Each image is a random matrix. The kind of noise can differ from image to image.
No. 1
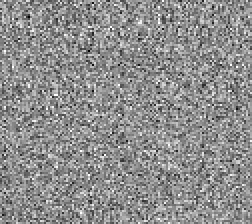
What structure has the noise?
low rank plus noise
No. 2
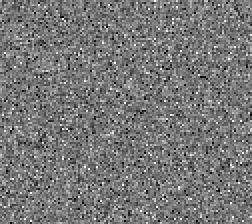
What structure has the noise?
heavy tails
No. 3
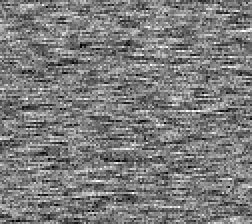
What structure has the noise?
streaked along the rows
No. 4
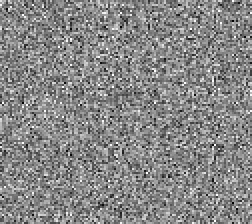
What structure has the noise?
low rank plus noise
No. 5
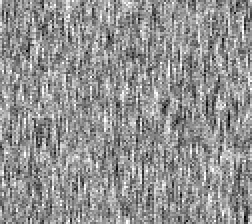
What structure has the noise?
streaked along the columns
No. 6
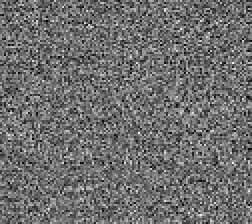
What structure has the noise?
low rank plus noise
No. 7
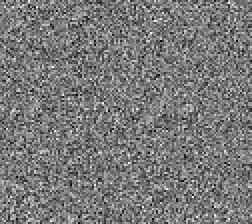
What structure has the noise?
low rank plus noise
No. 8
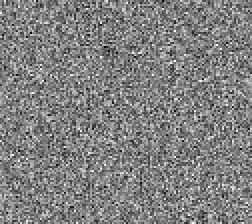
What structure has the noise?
low rank plus noise
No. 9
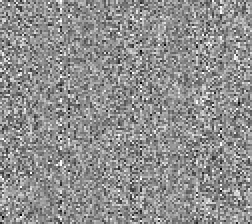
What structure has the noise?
columns of uneven size
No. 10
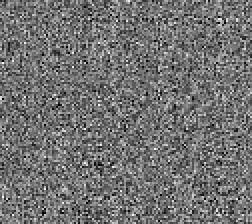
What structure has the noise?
low rank plus noise
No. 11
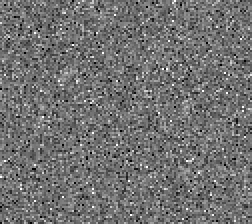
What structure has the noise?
heavy tails
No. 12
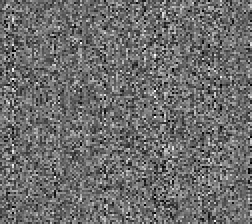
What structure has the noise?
columns of uneven size
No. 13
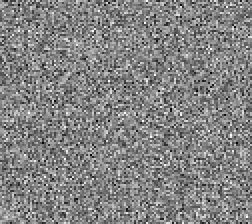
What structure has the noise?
low rank plus noise
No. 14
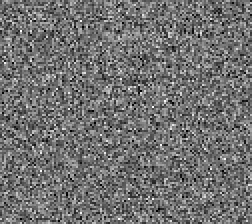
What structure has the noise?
low rank plus noise
